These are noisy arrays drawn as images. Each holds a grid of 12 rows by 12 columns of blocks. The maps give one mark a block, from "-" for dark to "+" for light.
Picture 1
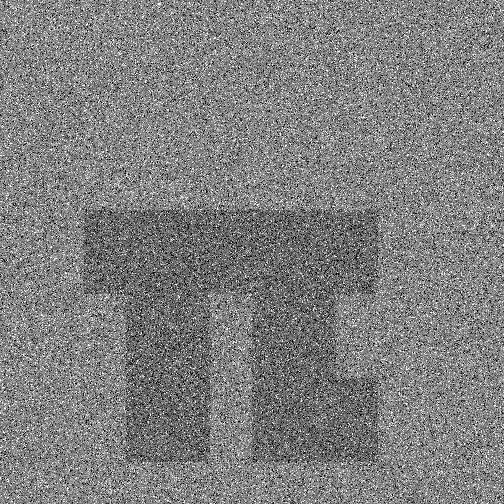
++++++++++++
++++++++++++
++++++++++++
++++++++++++
++++++++++++
++-------+++
++-------+++
+++--+--++++
+++--+--++++
+++--+---+++
+++--+---+++
++++++++++++
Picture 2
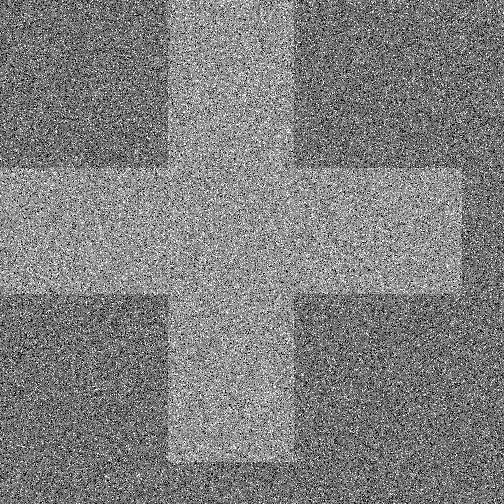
----+++-----
----+++-----
----+++-----
----+++-----
+++++++++++-
+++++++++++-
+++++++++++-
----+++-----
----+++-----
----+++-----
----+++-----
------------
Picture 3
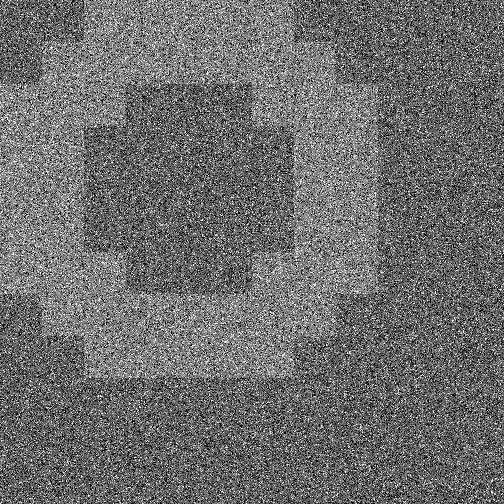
--+++++-----
-+++++++----
+++---+++---
++-----++---
++-----++---
++-----++---
+++---+++---
-+++++++----
--+++++-----
------------
------------
------------
